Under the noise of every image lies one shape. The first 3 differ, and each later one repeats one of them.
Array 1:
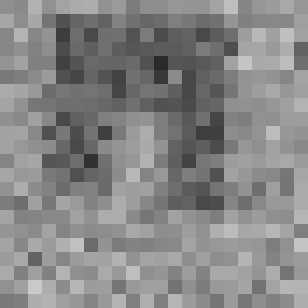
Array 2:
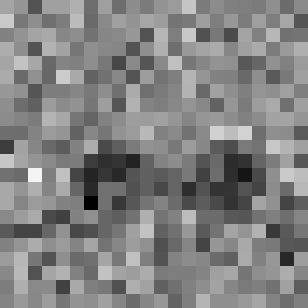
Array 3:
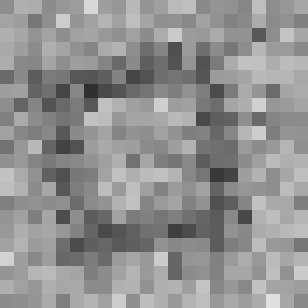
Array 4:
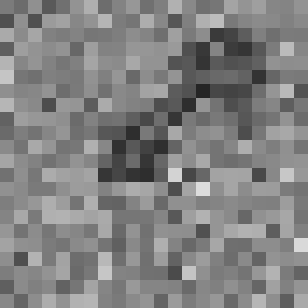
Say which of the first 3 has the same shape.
2
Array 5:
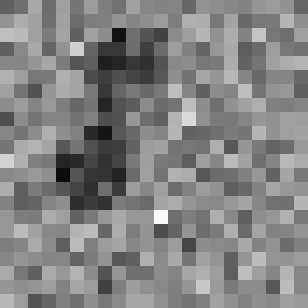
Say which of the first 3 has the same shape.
2
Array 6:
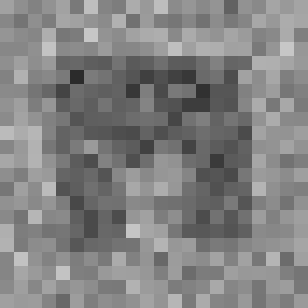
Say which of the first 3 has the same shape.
1
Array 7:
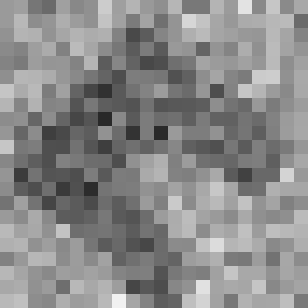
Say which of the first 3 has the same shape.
1
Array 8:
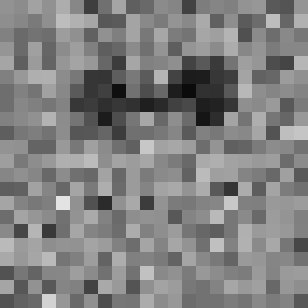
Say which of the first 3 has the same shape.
2
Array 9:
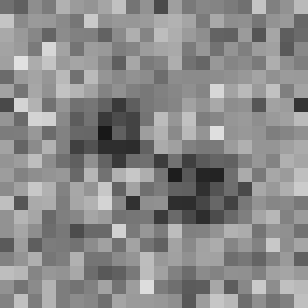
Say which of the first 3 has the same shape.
2
